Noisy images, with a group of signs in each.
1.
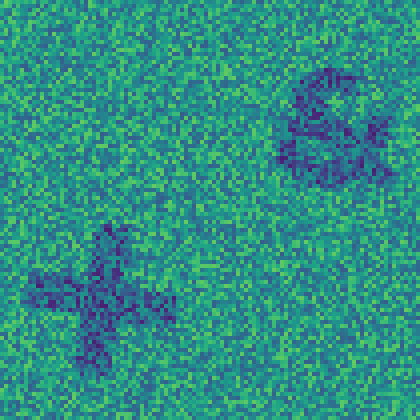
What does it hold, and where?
top right: ampersand; bottom left: plus sign
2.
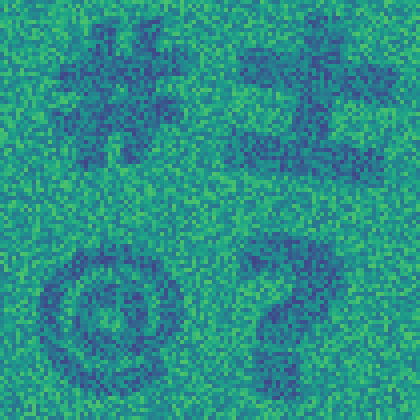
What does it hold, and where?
top left: hash sign; top right: plus-minus sign; bottom left: at sign; bottom right: question mark
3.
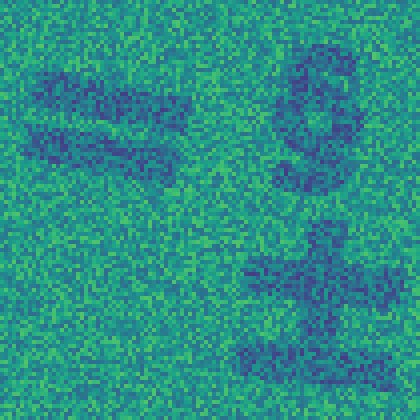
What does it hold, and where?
top left: equals sign; top right: section sign; bottom right: plus-minus sign
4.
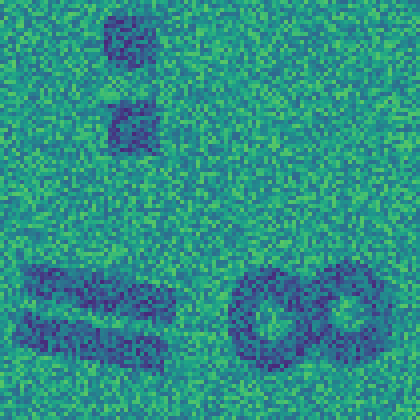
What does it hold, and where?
top left: colon; bottom left: equals sign; bottom right: infinity sign
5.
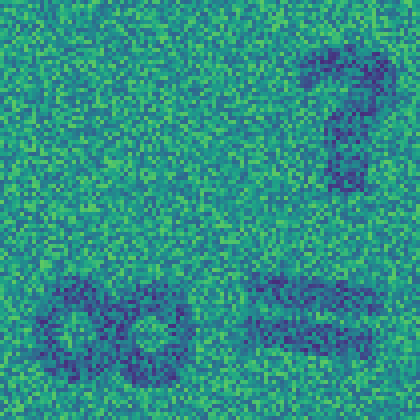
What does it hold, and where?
top right: question mark; bottom left: infinity sign; bottom right: equals sign
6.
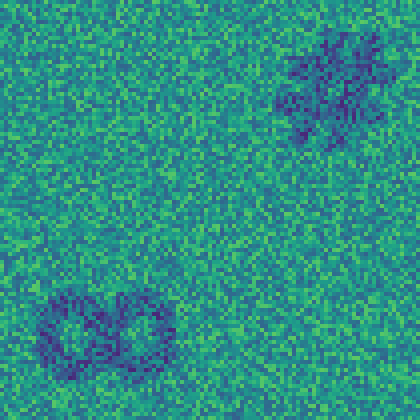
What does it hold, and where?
top right: hash sign; bottom left: infinity sign
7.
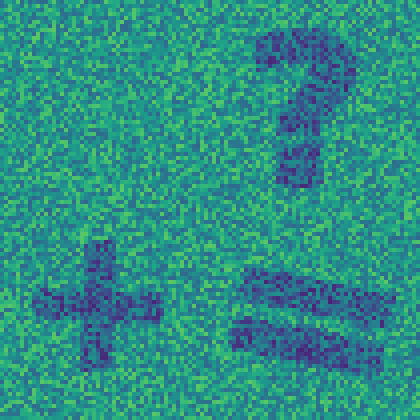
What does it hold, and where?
top right: question mark; bottom left: plus sign; bottom right: equals sign
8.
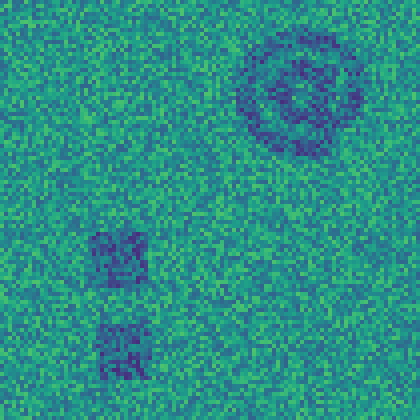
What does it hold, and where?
top right: at sign; bottom left: colon
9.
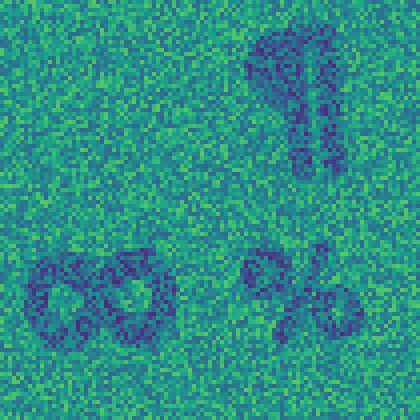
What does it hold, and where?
top right: pilcrow; bottom left: infinity sign; bottom right: percent sign
